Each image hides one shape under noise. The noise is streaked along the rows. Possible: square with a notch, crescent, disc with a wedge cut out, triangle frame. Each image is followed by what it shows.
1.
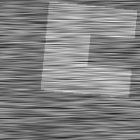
light square with a notch
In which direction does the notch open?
right
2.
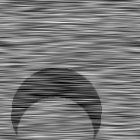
dark crescent
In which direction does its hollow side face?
down
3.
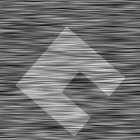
light square with a notch
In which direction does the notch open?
down and right
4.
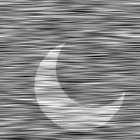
light crescent
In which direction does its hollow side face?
up and right
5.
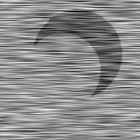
dark crescent
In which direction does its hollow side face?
down and left
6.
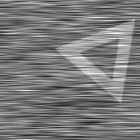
light triangle frame
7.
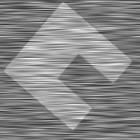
light square with a notch
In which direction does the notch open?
down and right
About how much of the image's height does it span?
nearly all
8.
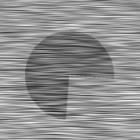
dark disc with a wedge cut out
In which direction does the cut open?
down and right
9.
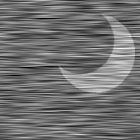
light crescent
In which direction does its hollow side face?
up and left
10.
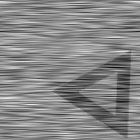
dark triangle frame
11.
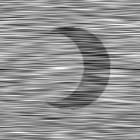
dark crescent
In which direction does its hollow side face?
left
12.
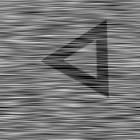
dark triangle frame
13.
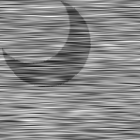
dark crescent
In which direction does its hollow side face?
up and left
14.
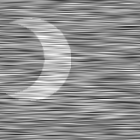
light crescent
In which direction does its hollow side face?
left
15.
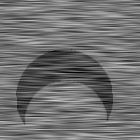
dark crescent
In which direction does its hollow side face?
down
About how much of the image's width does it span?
two thirds
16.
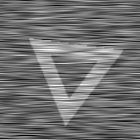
light triangle frame
